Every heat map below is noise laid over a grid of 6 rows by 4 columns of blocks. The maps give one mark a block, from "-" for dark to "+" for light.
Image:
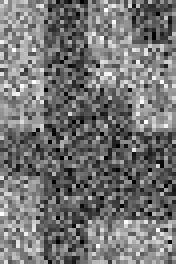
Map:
+ - + -
+ - + +
+ - - +
- - - -
+ - - -
+ - + +
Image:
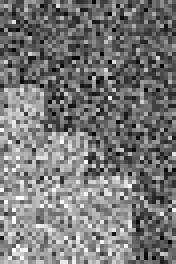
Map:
- - - -
- - - -
+ - - -
+ + - -
+ + + -
+ + + -
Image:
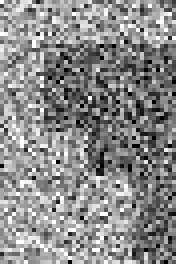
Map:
+ + + +
+ - - -
+ - - -
+ + - -
+ + + -
+ + + -
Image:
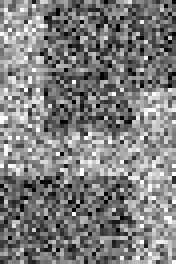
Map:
+ - - -
+ - - -
+ - - +
+ + + +
- - - +
- - - +
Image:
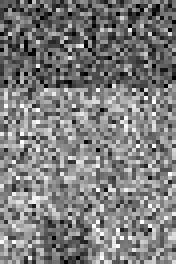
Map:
- - - -
- - - -
+ + + +
+ + + +
+ + + +
+ - + +
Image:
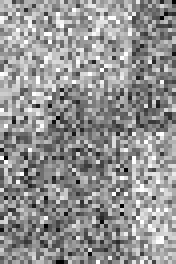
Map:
+ + + -
+ + + -
+ - - -
- - - +
- - - +
- - - +
